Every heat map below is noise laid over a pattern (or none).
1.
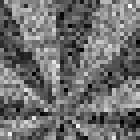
spokes from one point
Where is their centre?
bottom middle
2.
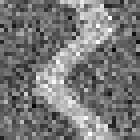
a wavy band
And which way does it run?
top to bottom
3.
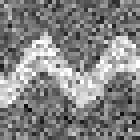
a wavy band
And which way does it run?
left to right
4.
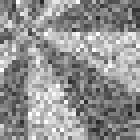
spokes from one point
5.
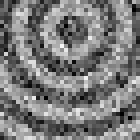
rings round one point
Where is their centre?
top middle
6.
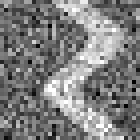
a wavy band
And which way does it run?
top to bottom
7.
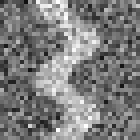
a wavy band
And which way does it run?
top to bottom
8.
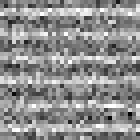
horizontal stripes
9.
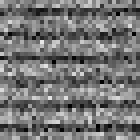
horizontal stripes
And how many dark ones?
6
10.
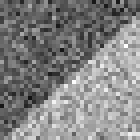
a sharp edge
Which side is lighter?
bottom right
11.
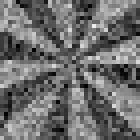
spokes from one point
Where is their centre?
centre
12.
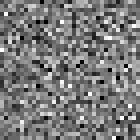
only noise
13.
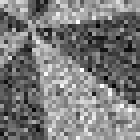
spokes from one point
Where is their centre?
top left
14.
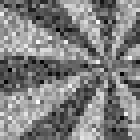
spokes from one point
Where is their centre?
middle right
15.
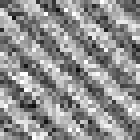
diagonal stripes
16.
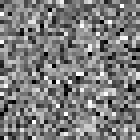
only noise
